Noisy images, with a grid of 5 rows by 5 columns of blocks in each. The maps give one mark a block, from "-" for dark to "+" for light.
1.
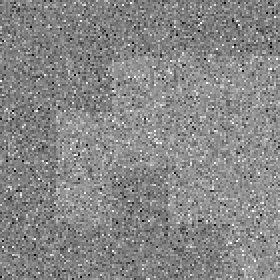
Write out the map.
-----
--+++
-++++
-+-++
----+
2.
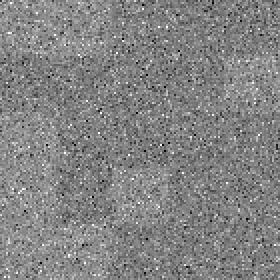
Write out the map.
++---
----+
+----
+-+--
++---
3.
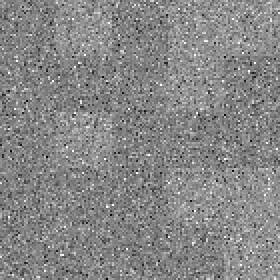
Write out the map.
-+-++
---+-
-+---
---++
----+
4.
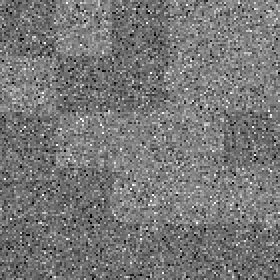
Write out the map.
-+-++
+--++
-+++-
--+++
-----
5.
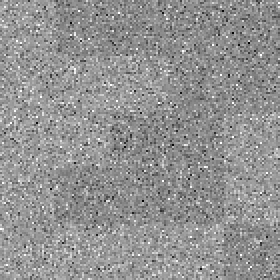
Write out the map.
+----
+++--
++--+
+---+
++++-
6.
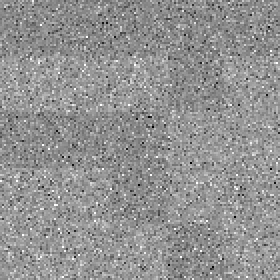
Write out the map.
-----
+++-+
---++
++-++
+++-+
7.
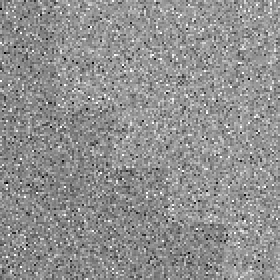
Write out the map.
-++++
-++++
--+++
---++
----+
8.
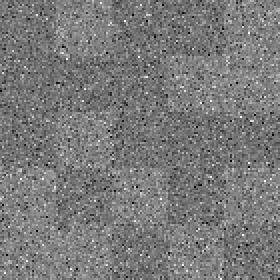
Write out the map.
-+--+
---++
-+---
+-+-+
++-+-
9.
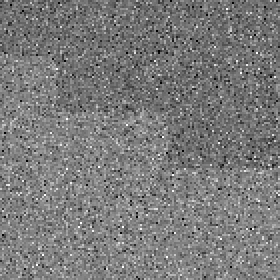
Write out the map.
-----
+----
+++--
+++++
+++++
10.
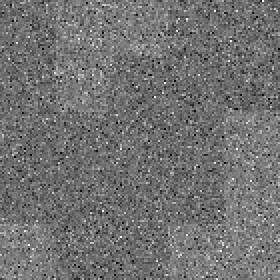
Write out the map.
-++--
-+---
----+
----+
+--++
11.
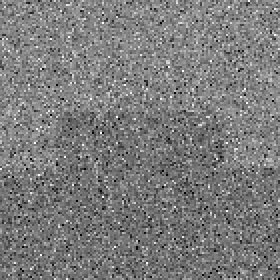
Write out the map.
+++++
+++++
+---+
-----
-----
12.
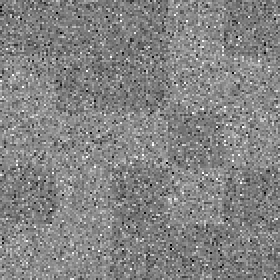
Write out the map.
---+-
+--++
+++-+
-+-+-
++---
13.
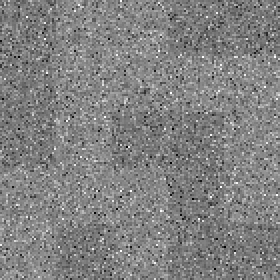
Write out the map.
-++--
-++++
-+--+
+++-+
+-+--
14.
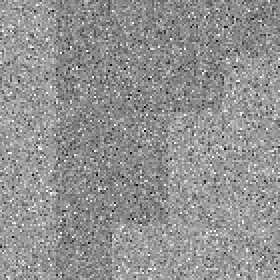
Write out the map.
+----
+---+
+--++
+--++
+-+++
